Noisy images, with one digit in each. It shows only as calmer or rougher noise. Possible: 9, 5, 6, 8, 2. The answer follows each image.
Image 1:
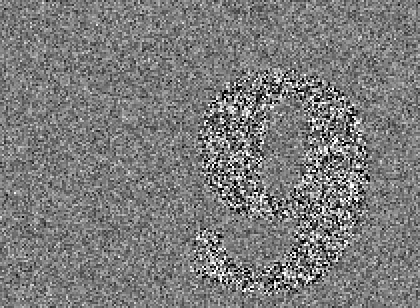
rough 9
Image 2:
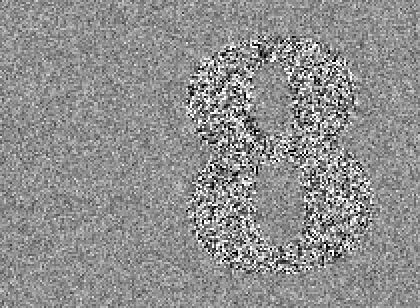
rough 8
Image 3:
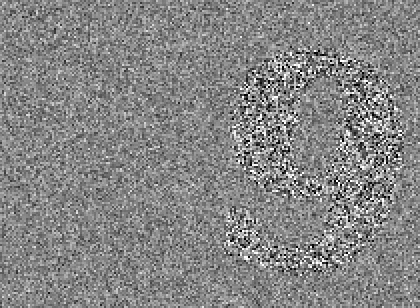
rough 9
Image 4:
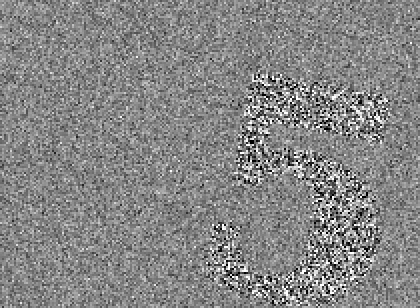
rough 5
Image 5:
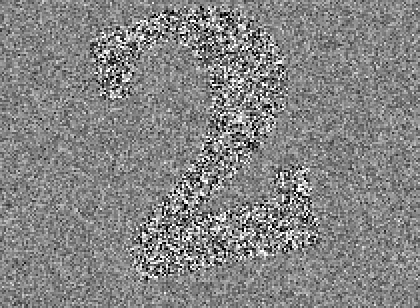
rough 2
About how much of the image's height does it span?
nearly all
